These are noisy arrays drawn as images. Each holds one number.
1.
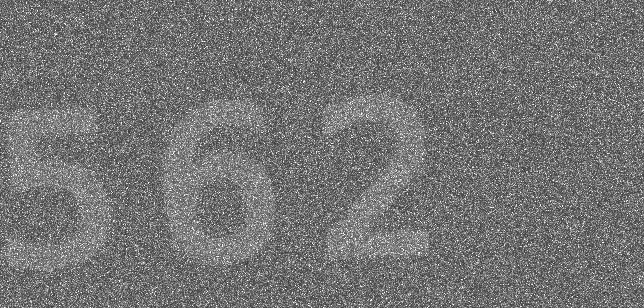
562
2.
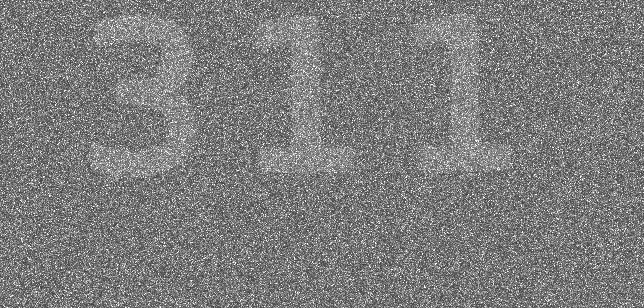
311
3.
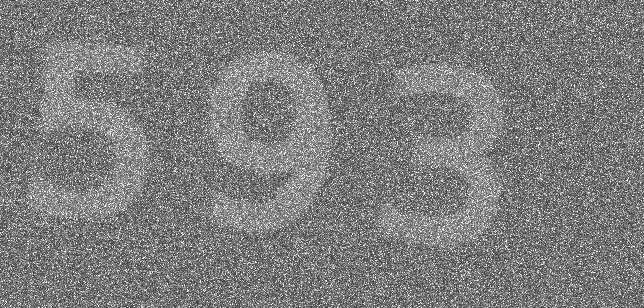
593
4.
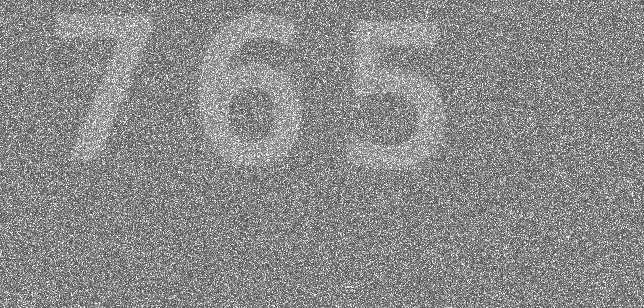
765
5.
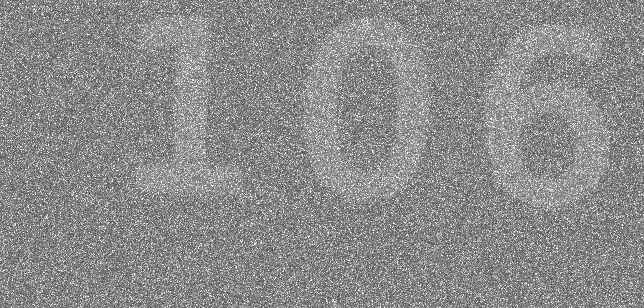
106
